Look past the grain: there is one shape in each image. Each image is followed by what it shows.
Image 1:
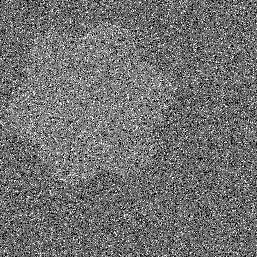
flower
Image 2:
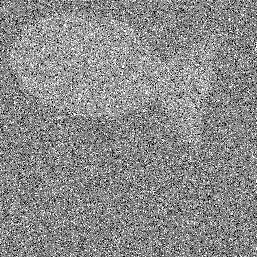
fish
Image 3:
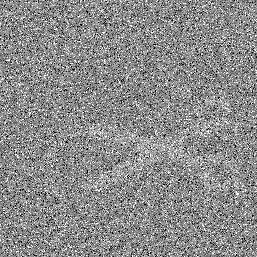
pair of scissors
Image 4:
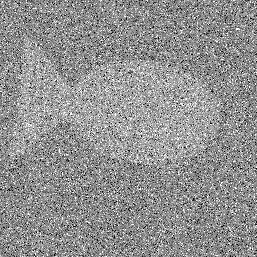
fish
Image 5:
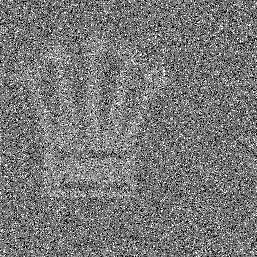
chess queen
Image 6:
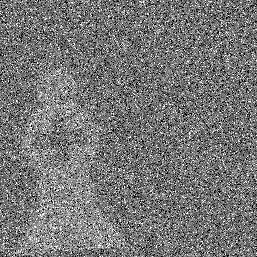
chess bishop
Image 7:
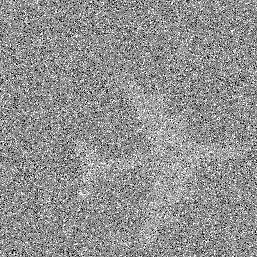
airplane
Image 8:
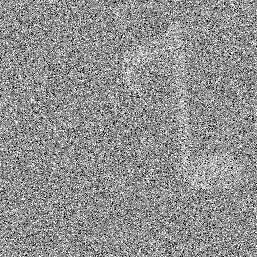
musical note
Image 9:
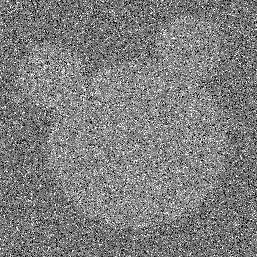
bear's head
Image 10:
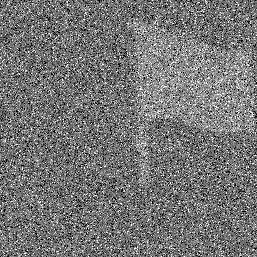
flag
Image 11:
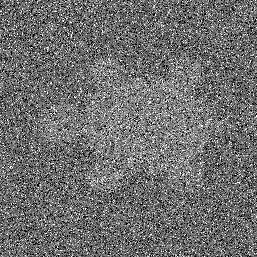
turtle
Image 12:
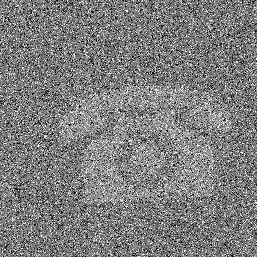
telephone
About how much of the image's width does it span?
two thirds
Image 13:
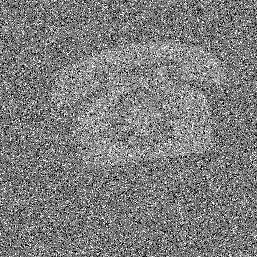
telephone
